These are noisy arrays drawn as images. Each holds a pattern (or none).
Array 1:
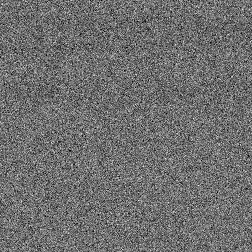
bands of rows
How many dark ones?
2
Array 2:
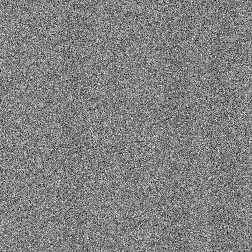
bands of columns
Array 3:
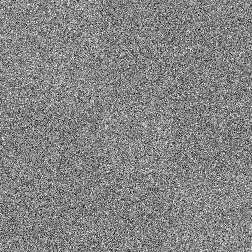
blocks along the diagonal
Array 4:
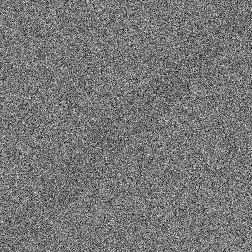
a diagonal band
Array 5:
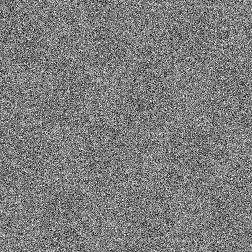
a checkerboard
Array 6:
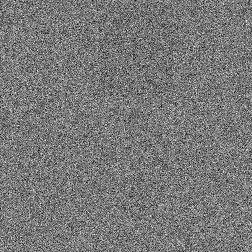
one block
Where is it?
top middle
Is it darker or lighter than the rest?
darker
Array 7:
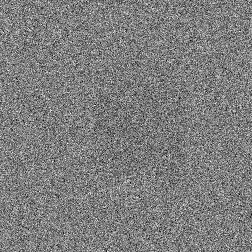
one block
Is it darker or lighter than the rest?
darker
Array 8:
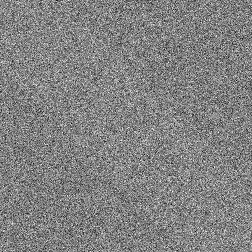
a diagonal band
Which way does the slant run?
top left to bottom right
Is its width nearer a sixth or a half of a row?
a half
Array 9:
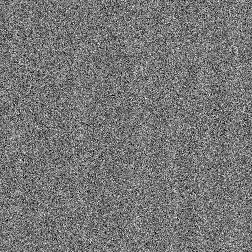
bands of columns
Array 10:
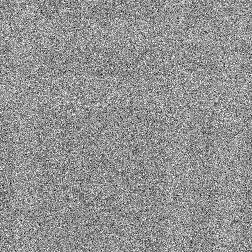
bands of rows crossing bands of columns
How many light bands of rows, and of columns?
2 and 3
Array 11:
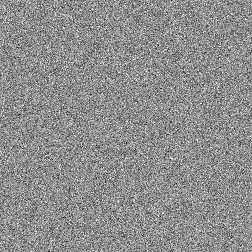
only noise
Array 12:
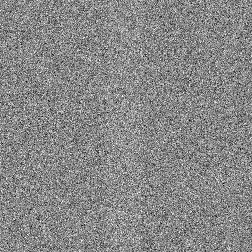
one band of columns
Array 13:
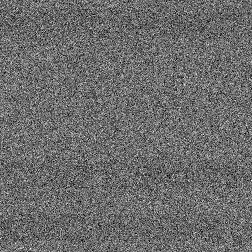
bands of rows
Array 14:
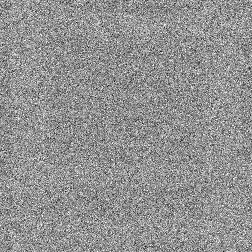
bands of rows crossing bands of columns
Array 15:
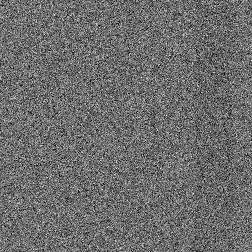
one band of columns
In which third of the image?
right
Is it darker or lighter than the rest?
darker
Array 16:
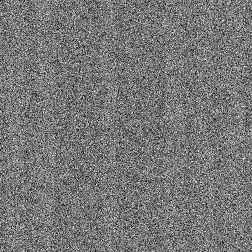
bands of columns
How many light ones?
6
